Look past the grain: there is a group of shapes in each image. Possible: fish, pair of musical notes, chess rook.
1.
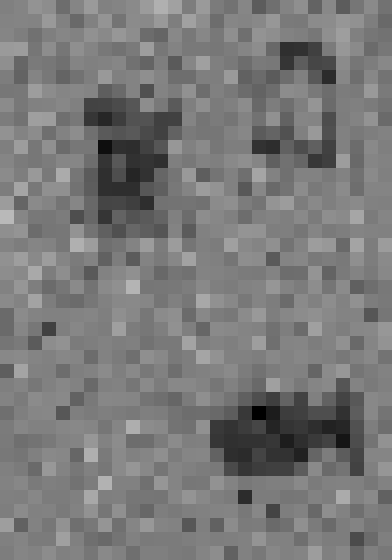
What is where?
top left: chess rook; top right: pair of musical notes; bottom right: fish
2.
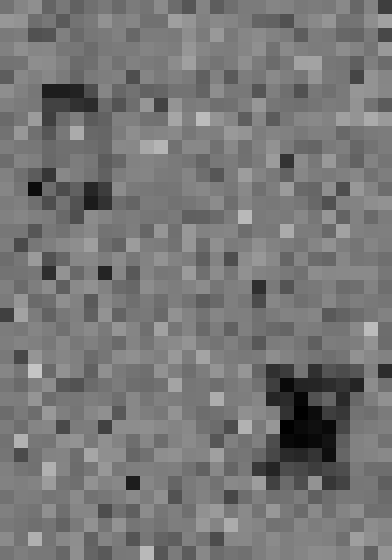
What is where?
top left: pair of musical notes; bottom right: chess rook
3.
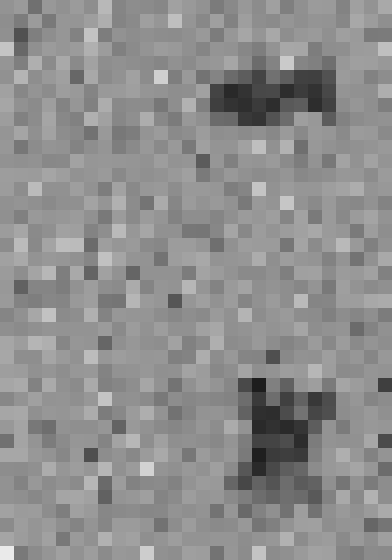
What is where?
top right: fish; bottom right: chess rook
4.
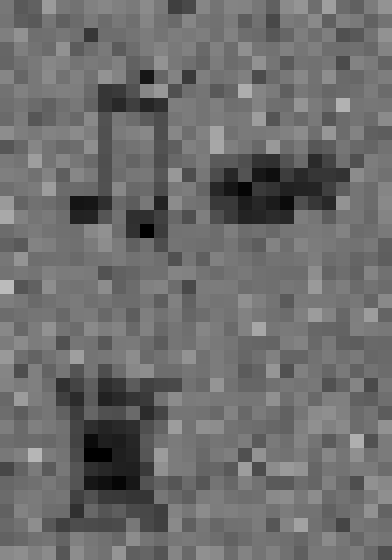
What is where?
top left: pair of musical notes; top right: fish; bottom left: chess rook
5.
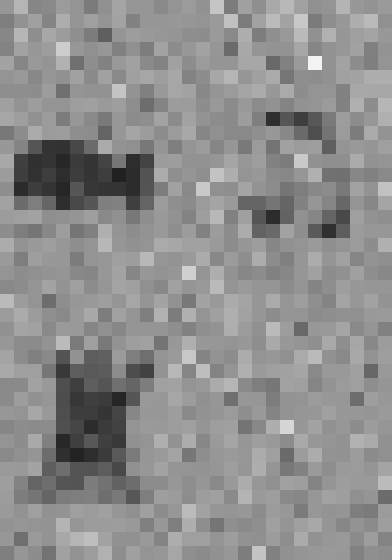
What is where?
top left: fish; top right: pair of musical notes; bottom left: chess rook
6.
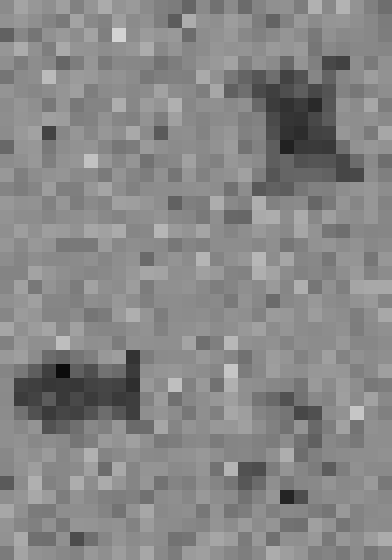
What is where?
top right: chess rook; bottom left: fish; bottom right: pair of musical notes
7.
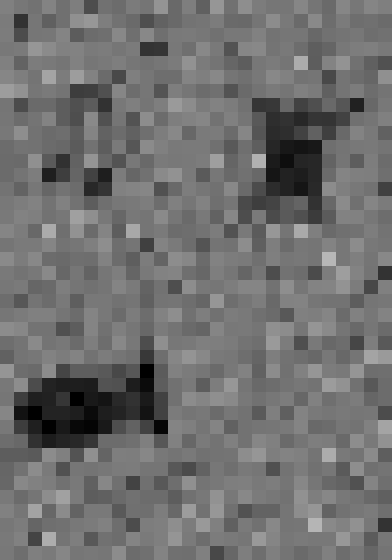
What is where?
top left: pair of musical notes; top right: chess rook; bottom left: fish
